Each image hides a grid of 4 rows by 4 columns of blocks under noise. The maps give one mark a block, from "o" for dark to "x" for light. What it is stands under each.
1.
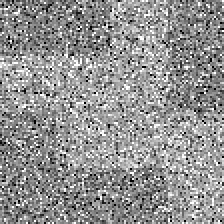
o o x o
x x x o
o x x x
o o o x
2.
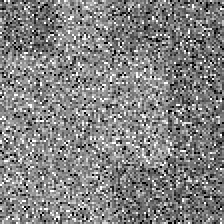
o x o o
x x x o
x x x o
x x o o
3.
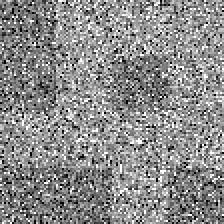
o x x x
o x o x
x x x x
o o x o
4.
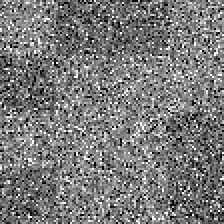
x o o x
o x x x
x x x o
o x x o
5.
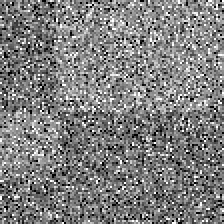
o x x x
o x x x
x o o o
o o o o
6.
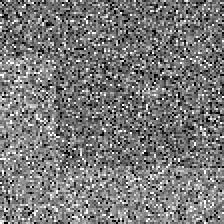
o o o o
x o o o
x o o o
x x x x
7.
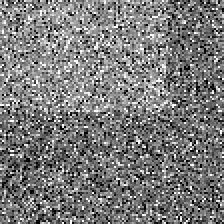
x x x o
x x x o
o o o o
o o o o
